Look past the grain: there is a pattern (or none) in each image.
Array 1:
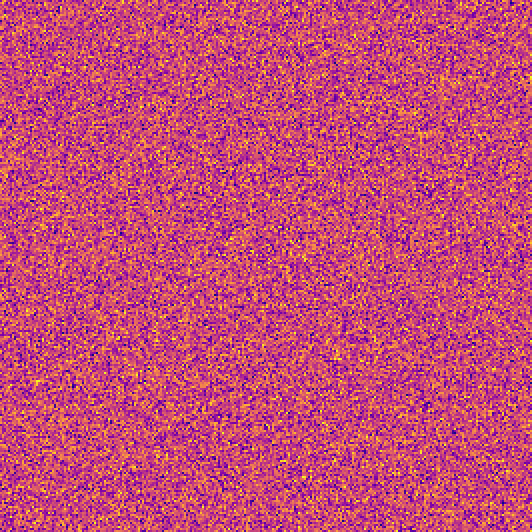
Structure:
only noise
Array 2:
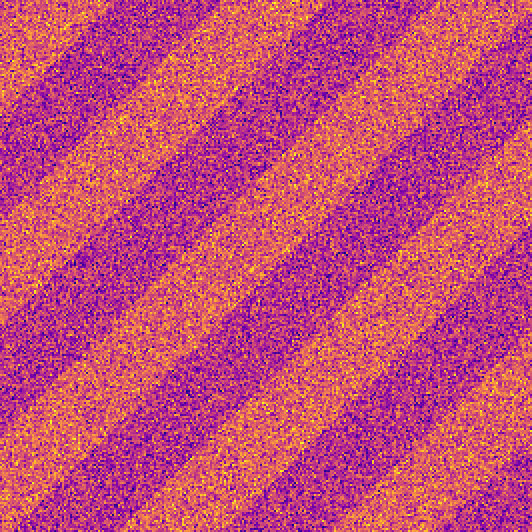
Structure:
diagonal stripes
